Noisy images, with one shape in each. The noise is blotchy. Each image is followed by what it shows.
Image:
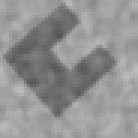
square with a notch
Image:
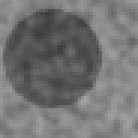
disc
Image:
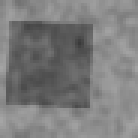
square
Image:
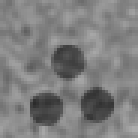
three dots
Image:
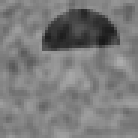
half disc
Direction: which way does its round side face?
up
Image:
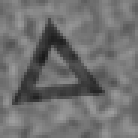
triangle frame
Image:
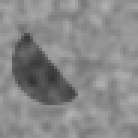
half disc
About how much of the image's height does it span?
half
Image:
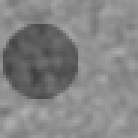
disc
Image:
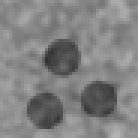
three dots
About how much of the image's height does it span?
two thirds
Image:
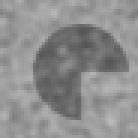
disc with a wedge cut out
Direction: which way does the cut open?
down and right
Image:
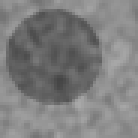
disc
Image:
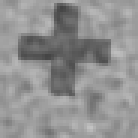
cross
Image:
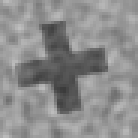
cross
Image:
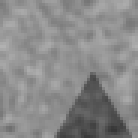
triangle
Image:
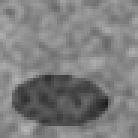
ellipse
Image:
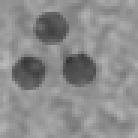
three dots
